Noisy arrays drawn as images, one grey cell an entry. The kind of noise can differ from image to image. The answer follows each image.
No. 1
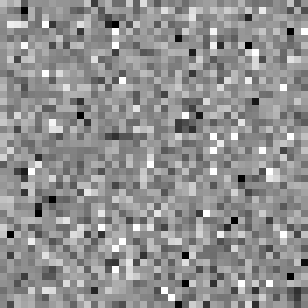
heavy tails
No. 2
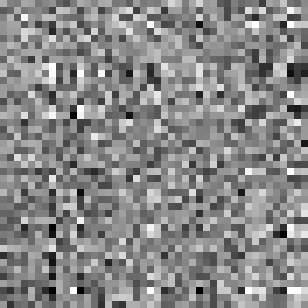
low rank plus noise
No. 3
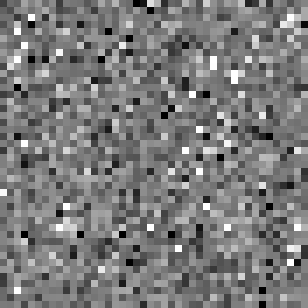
heavy tails
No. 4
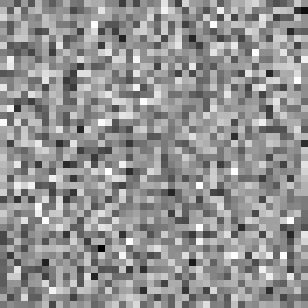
independent entries
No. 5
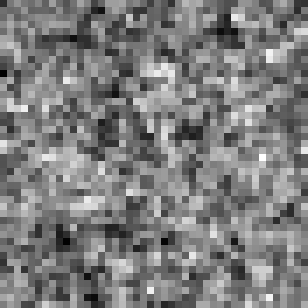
blotchy
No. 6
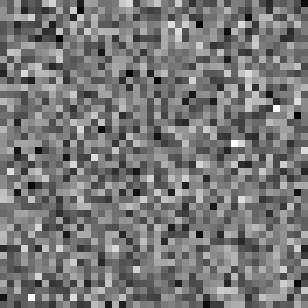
independent entries
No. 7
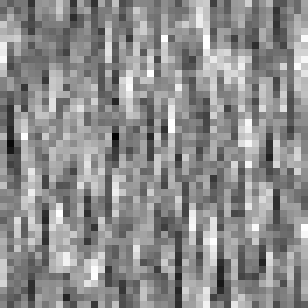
streaked along the columns
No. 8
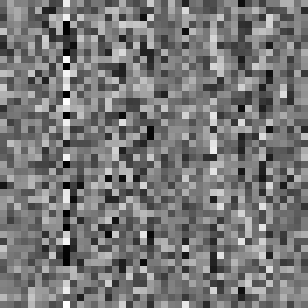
columns of uneven size
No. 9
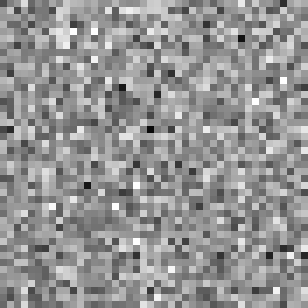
low rank plus noise
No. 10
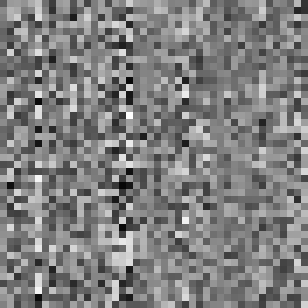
columns of uneven size
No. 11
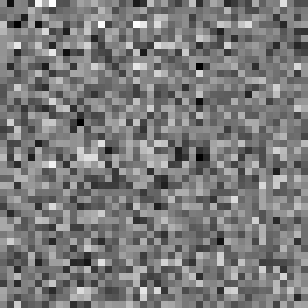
low rank plus noise
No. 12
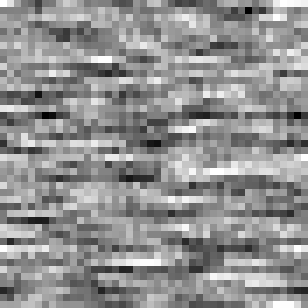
streaked along the rows
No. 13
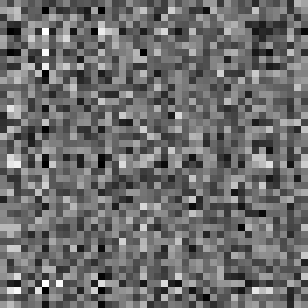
low rank plus noise
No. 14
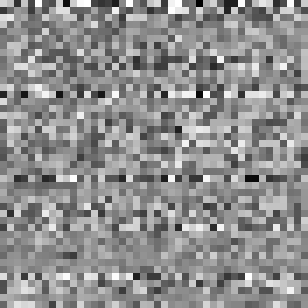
rows of uneven size
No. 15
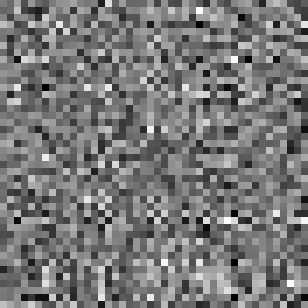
low rank plus noise
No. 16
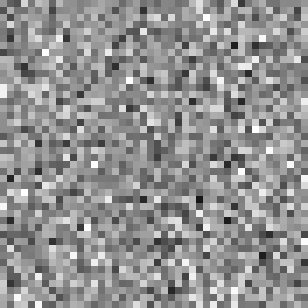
independent entries
